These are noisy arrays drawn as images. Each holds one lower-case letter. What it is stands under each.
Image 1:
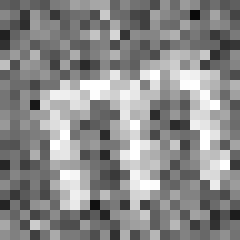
m
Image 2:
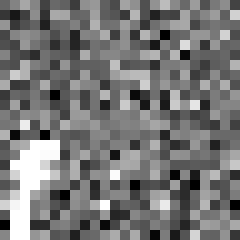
f
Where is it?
bottom left
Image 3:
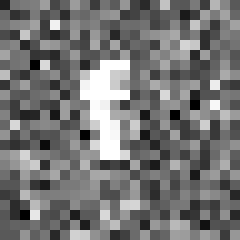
f
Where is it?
centre
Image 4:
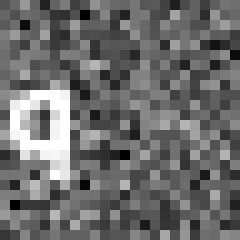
q
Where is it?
middle left
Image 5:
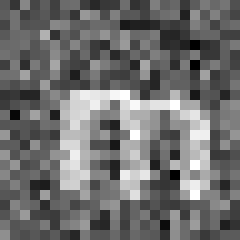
m
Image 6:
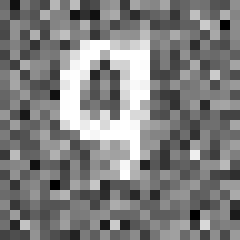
q
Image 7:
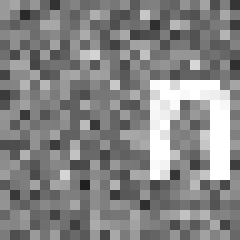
n
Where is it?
middle right
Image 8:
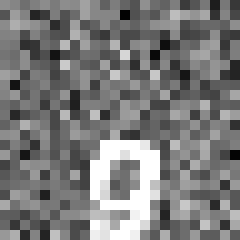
g
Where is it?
bottom middle
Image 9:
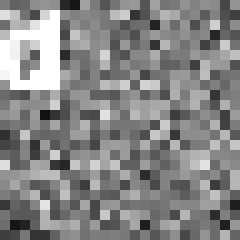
d
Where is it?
top left
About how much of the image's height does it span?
a third
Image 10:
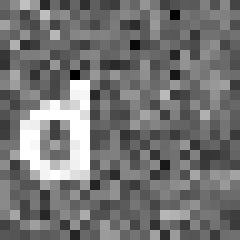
d
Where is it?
middle left
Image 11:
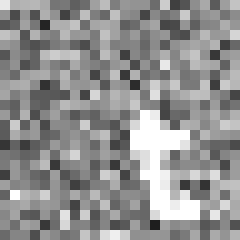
t
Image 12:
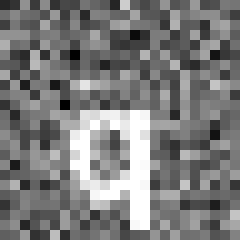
q
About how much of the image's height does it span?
half
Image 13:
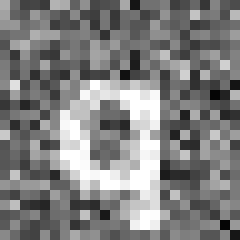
q
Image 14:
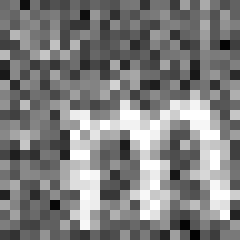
m
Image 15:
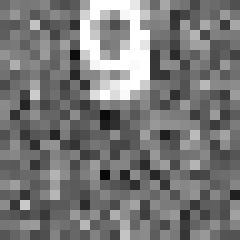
g
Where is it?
top middle
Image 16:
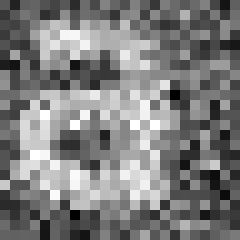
a
